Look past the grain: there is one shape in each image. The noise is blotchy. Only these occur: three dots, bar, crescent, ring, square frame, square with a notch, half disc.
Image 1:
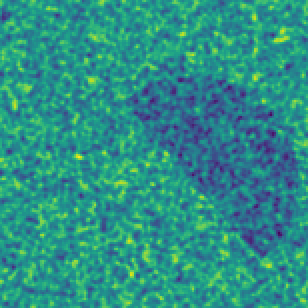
half disc
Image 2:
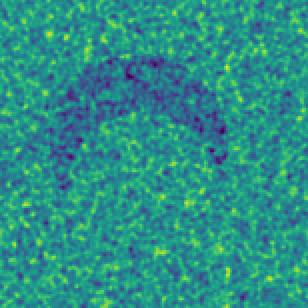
crescent
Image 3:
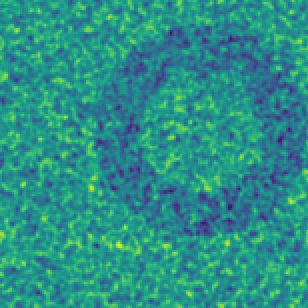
ring
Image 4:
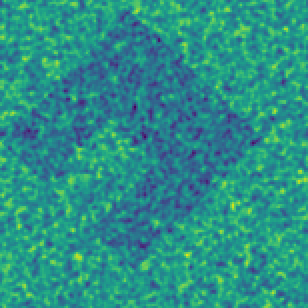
square with a notch
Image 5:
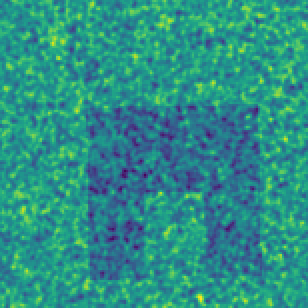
square with a notch
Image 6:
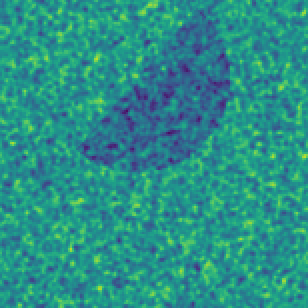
half disc
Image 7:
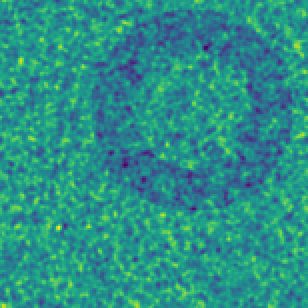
ring
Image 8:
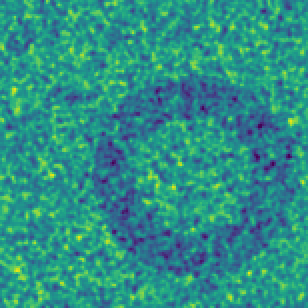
ring
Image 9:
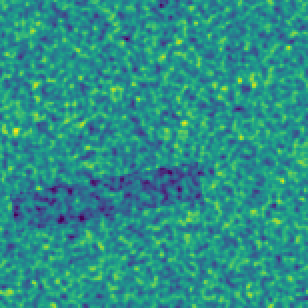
bar
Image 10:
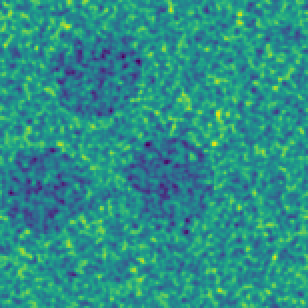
three dots
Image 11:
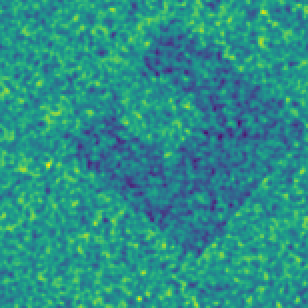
square with a notch
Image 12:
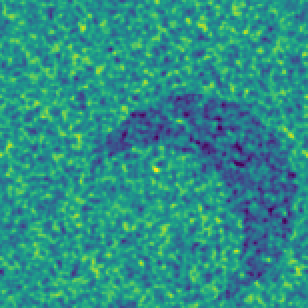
crescent
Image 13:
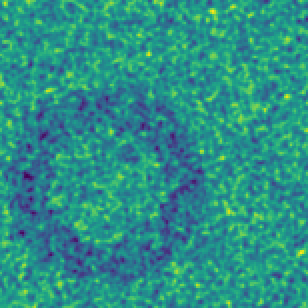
ring
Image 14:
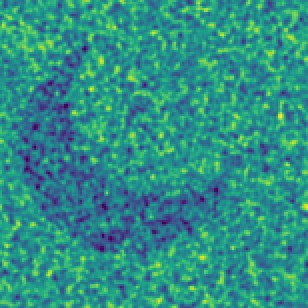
crescent
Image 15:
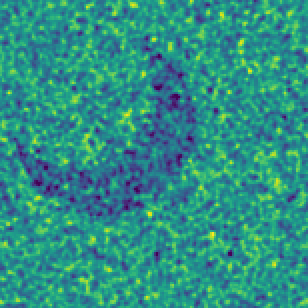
crescent
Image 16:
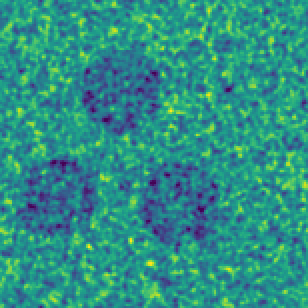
three dots
